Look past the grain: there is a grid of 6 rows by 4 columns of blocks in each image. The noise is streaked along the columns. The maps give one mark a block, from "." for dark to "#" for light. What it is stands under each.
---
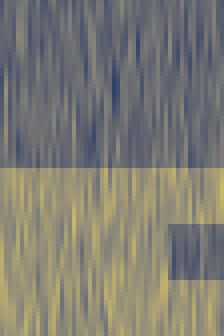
. . . .
. . . .
. . . .
# # # #
# # # .
# # # #
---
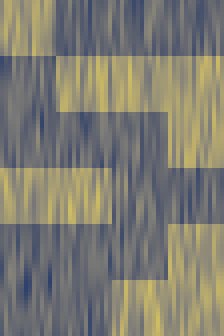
# . . .
. # # #
. . . #
# # . .
. . . #
. . # #
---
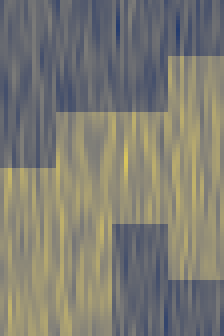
. . . .
. . . #
. # # #
# # # #
# # . #
# # . .
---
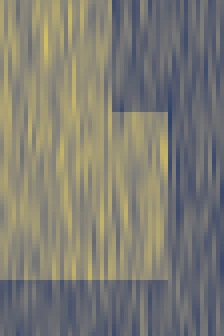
# # . .
# # . .
# # # .
# # # .
# # # .
. . . .
